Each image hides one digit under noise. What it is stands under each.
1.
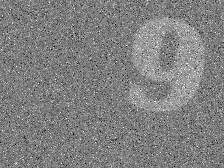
9
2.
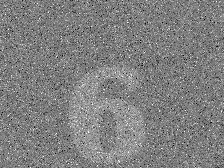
6
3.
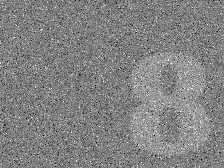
8
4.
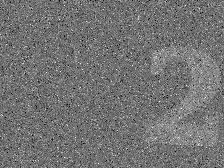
2
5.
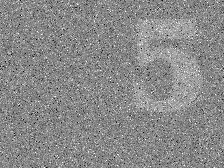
5
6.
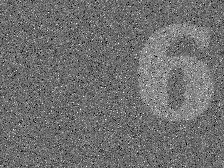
6
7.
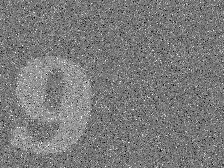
9
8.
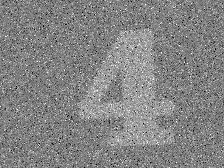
4
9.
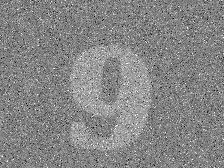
9
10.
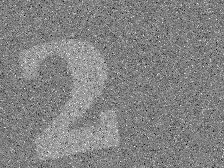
2
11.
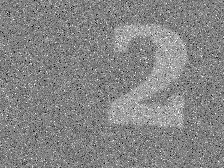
2
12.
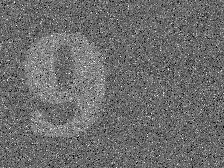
9
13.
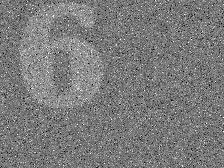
6
